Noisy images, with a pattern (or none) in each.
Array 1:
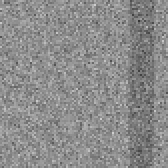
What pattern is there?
one band of columns
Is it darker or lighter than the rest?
darker
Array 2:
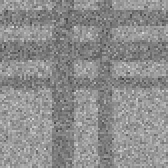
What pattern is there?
bands of rows crossing bands of columns
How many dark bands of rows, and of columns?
3 and 2
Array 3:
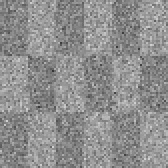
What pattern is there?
a checkerboard
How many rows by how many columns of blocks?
3 by 6
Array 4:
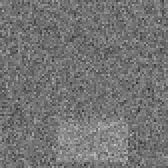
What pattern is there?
one block
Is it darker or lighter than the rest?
lighter
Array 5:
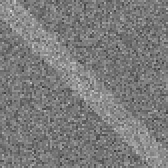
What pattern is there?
a diagonal band
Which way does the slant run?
top left to bottom right
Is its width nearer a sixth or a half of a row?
a sixth
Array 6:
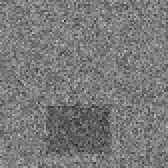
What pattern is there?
one block
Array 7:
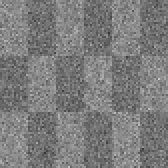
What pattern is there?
a checkerboard
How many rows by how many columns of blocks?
3 by 6
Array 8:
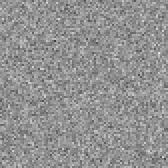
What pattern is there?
only noise
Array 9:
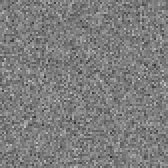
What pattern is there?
only noise
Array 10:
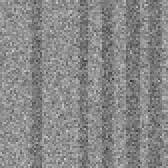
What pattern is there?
bands of columns
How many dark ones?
5
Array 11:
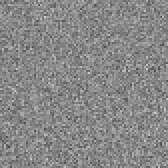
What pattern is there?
only noise
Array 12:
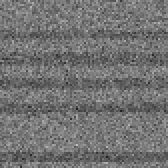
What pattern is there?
bands of rows
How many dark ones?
5
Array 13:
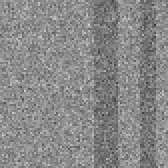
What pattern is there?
bands of columns
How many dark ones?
2
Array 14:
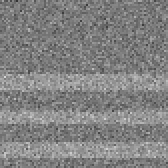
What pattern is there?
bands of rows
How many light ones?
3
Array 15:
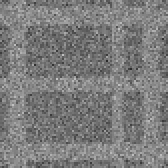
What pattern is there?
bands of rows crossing bands of columns
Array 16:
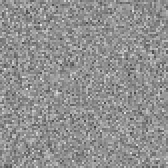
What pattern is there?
only noise
